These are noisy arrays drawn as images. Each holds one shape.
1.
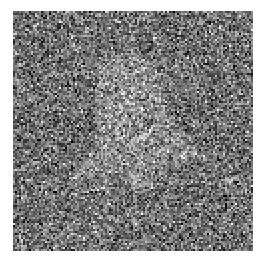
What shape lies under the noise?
bell
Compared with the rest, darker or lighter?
lighter
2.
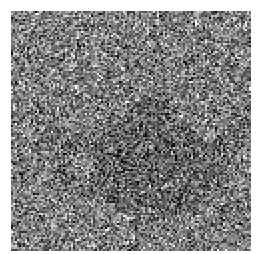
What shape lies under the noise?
teapot
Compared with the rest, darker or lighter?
darker
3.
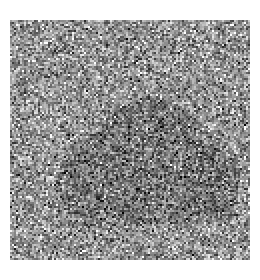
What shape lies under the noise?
cloud
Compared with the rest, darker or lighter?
darker
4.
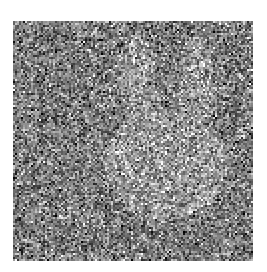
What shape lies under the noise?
rabbit's head
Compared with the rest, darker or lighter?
lighter
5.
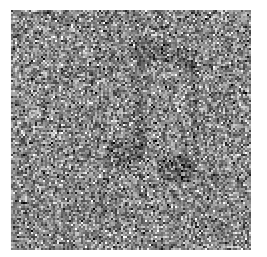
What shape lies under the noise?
pair of musical notes
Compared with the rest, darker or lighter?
darker
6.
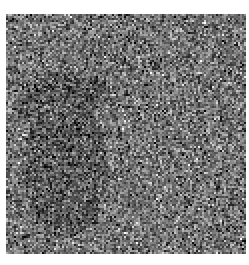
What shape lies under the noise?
footprint
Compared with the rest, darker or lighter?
darker
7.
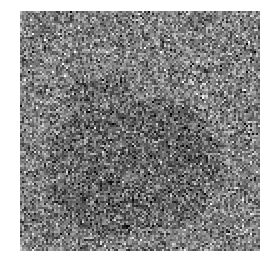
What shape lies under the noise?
apple
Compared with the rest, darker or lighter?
darker
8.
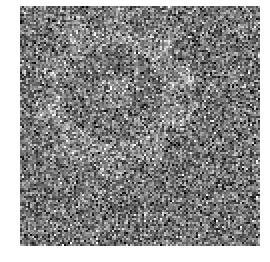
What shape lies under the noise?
gear
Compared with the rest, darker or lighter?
lighter
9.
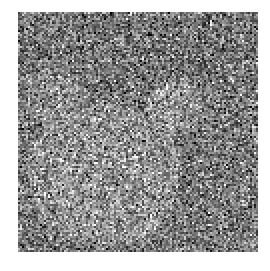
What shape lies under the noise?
bear's head
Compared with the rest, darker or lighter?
lighter
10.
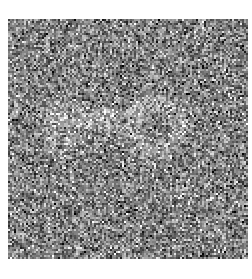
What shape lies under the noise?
key
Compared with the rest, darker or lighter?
lighter
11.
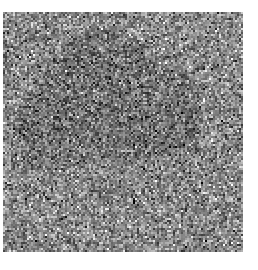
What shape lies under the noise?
cloud
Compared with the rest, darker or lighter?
darker
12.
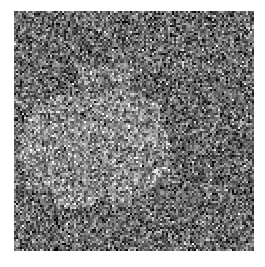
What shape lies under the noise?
apple
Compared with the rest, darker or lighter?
lighter
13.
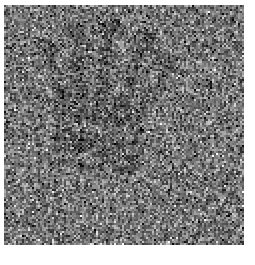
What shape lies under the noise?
chess queen
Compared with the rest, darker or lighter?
darker
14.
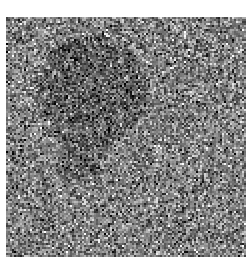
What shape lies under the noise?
light bulb
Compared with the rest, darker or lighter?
darker
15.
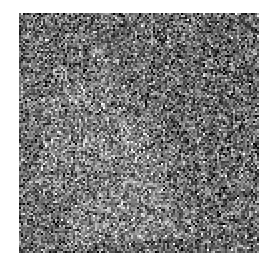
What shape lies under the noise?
chess knight
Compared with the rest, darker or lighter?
lighter
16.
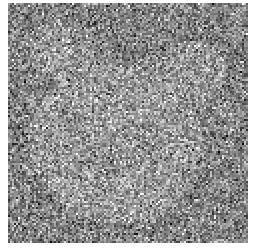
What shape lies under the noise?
bear's head
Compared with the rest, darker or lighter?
lighter
